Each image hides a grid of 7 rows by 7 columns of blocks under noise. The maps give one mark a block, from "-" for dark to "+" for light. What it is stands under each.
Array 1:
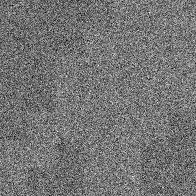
- - - - + + +
- - - + + + +
- - + + + + +
- - + + + + +
- + + + + + -
+ + - + + - -
+ - - + + - -
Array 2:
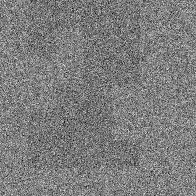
+ - - - - + +
+ - + - - + +
+ + + - - + +
+ + - - + + +
+ - - - + + +
+ - - - - + +
+ + + + + + +
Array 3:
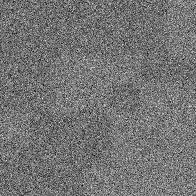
- - - - - - +
- - - - - - +
- - + + + - -
- - + + - + +
+ - - - + + +
- - - - + + +
- - - + + + +
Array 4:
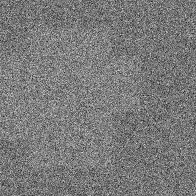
- - - - - - -
- + + + - - -
+ + + + + - -
+ + + + + - -
+ + + + - - -
- + + + - - -
- - - - - - -
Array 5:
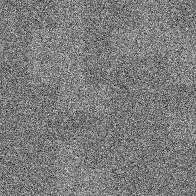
- - + - - + -
- + + - + + +
- + + - - - +
- - + + - - -
- - - - - - +
- - + - - - -
- - + + - - -
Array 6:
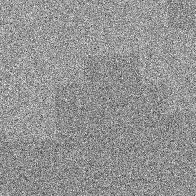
+ + + + + + -
+ + + + + + +
+ + + - - + +
+ + - - - - +
+ + - - - - -
- - - - - - -
- - - - - - -
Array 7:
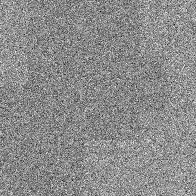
+ - - - - + +
+ - - - - + +
+ - - - - - +
- - - - - - +
- - - - - + +
- - - + + + +
- - - + + + +
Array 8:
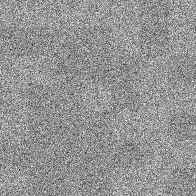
+ + + + + - +
- - - - + - +
+ + - - - + -
+ - - + - + +
+ - - - + + -
- - - - - + +
+ - - - + + -
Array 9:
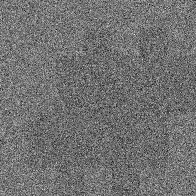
+ + + + + + +
+ + + - + - +
+ + - - - - -
+ + - - - - -
+ - - - - - +
+ - - - - - +
+ + - + - + +
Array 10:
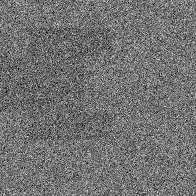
+ + + + + + +
+ - - - + + +
- - - + + + +
- - - + + + +
+ - - - + + +
+ + + + + + +
+ + + + + + +
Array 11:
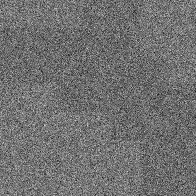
+ + + - - + +
- - - - - + +
- - - - - - +
+ + - - - - -
+ + + + - - -
+ + + + + - -
+ + + + + - -
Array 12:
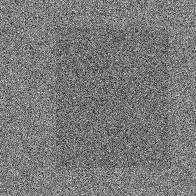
+ + + + + + +
+ + - - - - +
+ + - - - - +
+ + - - - - +
+ + - - - - +
+ + - - - - +
+ + + + + + +
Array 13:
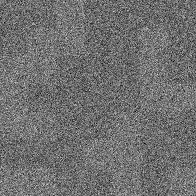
- - + - - - -
- + + - - + -
+ + - - - + -
+ - - - - + +
+ + - - + - -
- - - + + - -
+ + - - + - +
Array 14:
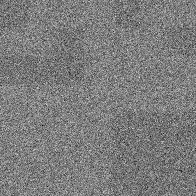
- + + + - + +
+ + - + + + -
- - - + + + +
+ + + + + + +
+ + + + - - -
+ + + + - - -
+ + + + - - -
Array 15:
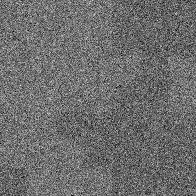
+ + + + - - -
+ + + + - - -
+ + + + + - +
+ + + + - - +
+ + - - - - -
+ + + - - - -
- + + + - - -
